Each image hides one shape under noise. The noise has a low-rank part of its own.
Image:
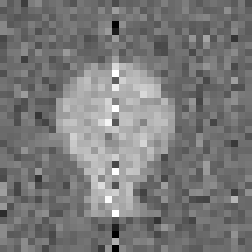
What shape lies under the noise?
light bulb
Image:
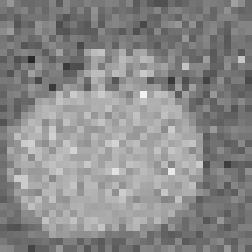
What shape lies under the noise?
apple
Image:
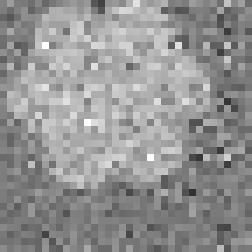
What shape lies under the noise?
flower
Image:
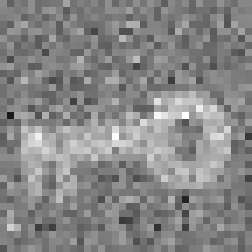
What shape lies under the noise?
key
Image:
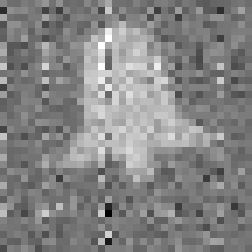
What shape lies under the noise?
bell
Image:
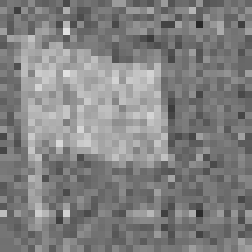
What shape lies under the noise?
flag
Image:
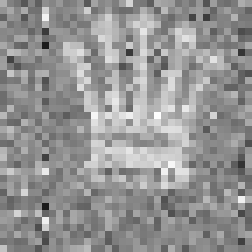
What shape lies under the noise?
chess queen
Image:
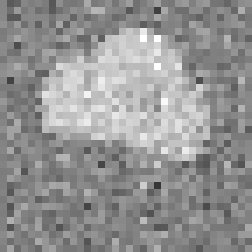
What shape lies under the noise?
cloud
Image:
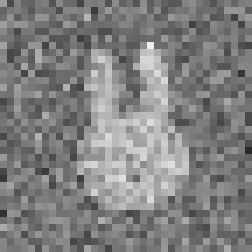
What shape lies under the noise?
rabbit's head
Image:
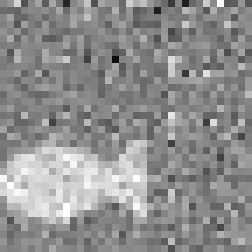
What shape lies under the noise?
fish
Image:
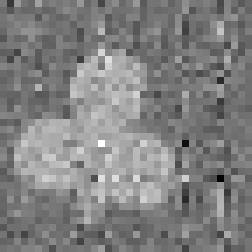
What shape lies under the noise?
club
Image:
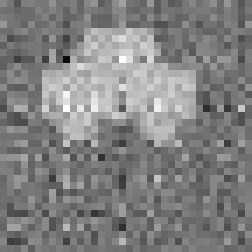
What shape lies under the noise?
car
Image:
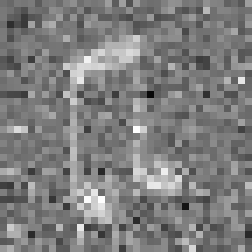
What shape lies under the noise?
pair of musical notes
